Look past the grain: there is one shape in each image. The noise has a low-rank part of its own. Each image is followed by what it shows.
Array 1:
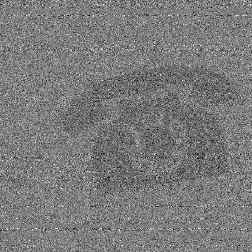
telephone
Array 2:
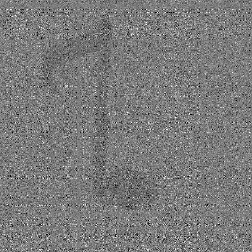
musical note
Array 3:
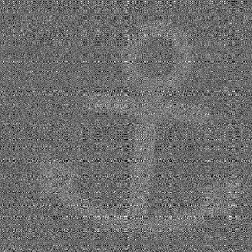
anchor
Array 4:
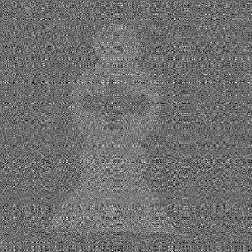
chess bishop
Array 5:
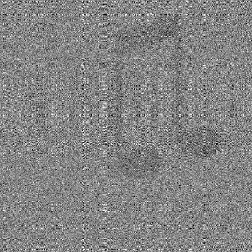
pair of musical notes
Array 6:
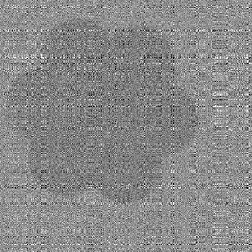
flower
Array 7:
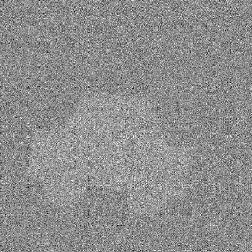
car
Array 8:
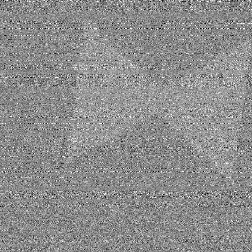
bow tie
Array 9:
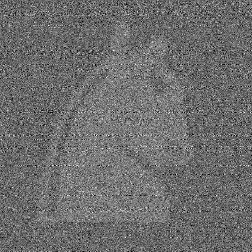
chess knight
